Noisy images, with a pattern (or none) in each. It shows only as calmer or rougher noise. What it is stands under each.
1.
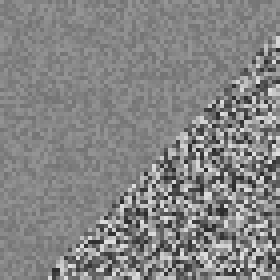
a sharp edge
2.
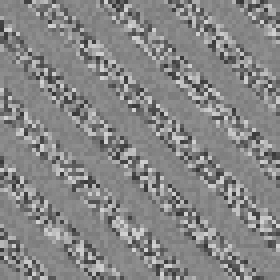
diagonal stripes
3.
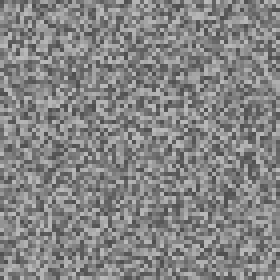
only noise
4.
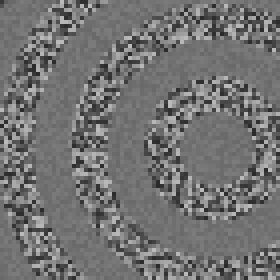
rings round one point
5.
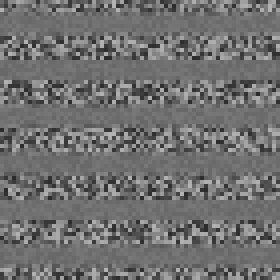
horizontal stripes
